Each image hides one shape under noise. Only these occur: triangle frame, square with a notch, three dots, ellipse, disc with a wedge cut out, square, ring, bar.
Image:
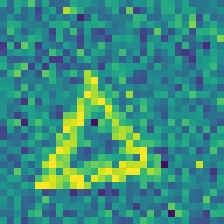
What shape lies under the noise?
triangle frame
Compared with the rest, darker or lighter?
lighter
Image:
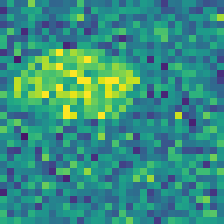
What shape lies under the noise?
ellipse
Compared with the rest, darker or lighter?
lighter
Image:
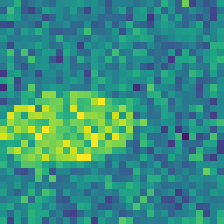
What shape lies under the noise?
ellipse
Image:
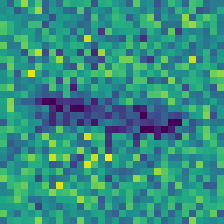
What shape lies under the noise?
bar
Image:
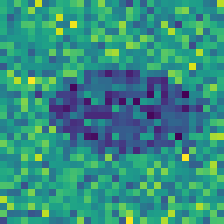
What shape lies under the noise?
ellipse
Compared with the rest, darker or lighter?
darker
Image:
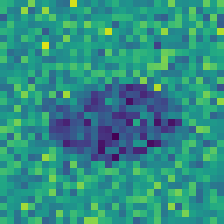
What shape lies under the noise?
ellipse
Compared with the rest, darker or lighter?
darker
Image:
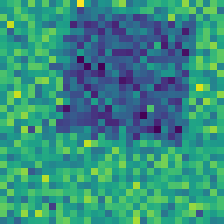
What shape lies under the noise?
square
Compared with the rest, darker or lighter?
darker
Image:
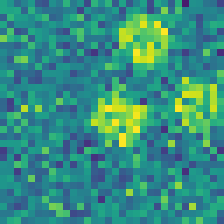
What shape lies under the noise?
three dots
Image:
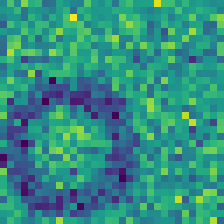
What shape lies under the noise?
ring
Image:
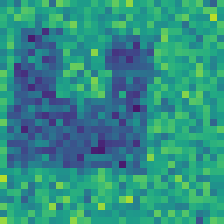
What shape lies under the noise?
square with a notch
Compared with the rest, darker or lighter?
darker
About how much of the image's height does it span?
two thirds
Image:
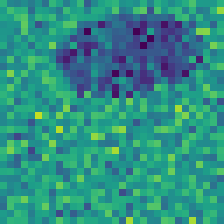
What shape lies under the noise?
ellipse
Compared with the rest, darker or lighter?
darker
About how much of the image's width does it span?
two thirds
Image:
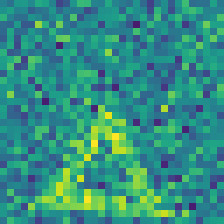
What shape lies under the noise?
triangle frame
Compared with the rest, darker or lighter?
lighter
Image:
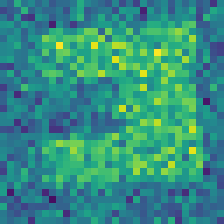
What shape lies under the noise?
square with a notch
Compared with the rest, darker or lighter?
lighter
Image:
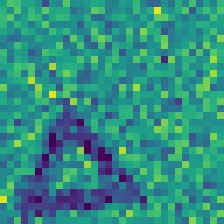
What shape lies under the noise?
triangle frame
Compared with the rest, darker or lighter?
darker
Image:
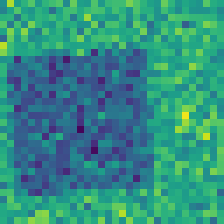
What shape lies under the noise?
square
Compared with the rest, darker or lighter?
darker
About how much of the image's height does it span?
two thirds
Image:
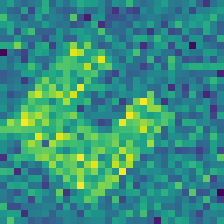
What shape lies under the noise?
square with a notch
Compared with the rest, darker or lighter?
lighter
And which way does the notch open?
up and right
